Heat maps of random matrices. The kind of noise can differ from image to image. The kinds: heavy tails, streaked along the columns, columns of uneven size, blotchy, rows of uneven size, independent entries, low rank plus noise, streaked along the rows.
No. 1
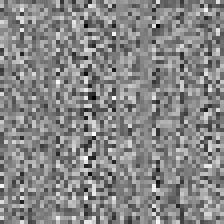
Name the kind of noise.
columns of uneven size
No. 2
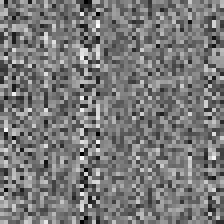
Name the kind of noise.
columns of uneven size
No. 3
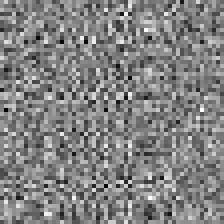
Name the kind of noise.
low rank plus noise
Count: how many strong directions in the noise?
one
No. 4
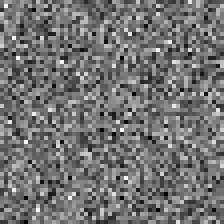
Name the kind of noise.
independent entries
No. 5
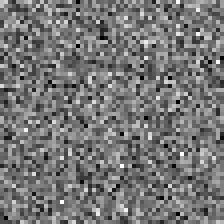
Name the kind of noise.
independent entries
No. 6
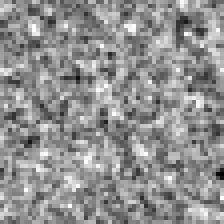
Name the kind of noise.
blotchy
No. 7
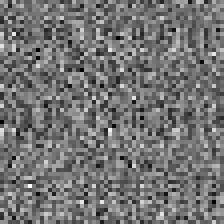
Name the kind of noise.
low rank plus noise
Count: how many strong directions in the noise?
three or four
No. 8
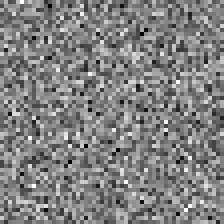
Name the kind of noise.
independent entries
